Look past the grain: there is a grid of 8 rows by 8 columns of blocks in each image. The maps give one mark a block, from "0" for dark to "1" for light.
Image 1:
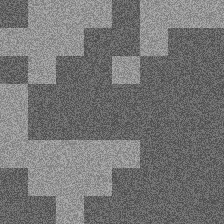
01110111
11100100
01001000
10000000
10000000
11111000
01110000
00100000
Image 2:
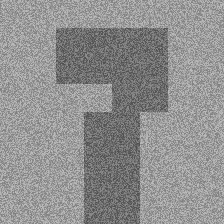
11111111
11000011
11000011
11110011
11100111
11100111
11100111
11100111
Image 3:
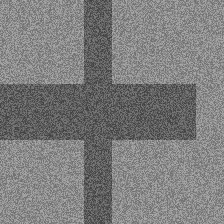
11101111
11101111
11101111
00000001
00000001
11101111
11101111
11101111
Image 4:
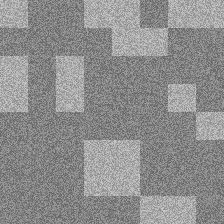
10011011
00001100
10100000
10100010
00000001
00011000
00011000
00000110
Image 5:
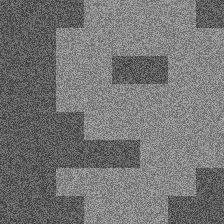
00011110
00111111
00110011
00111111
00011111
00000111
00111110
00011100
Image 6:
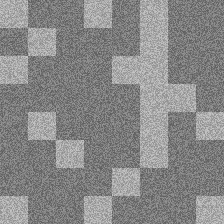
10010100
01000100
10001100
00000110
01000101
00100100
00001000
10010001
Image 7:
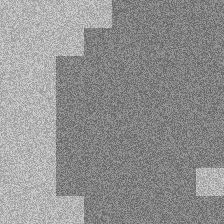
11110000
11100000
11000000
11000000
11000000
11000000
11000001
11100000
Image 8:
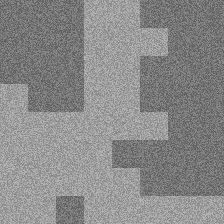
00011000
00011100
00011000
10011000
11111100
11110000
11111000
11011111
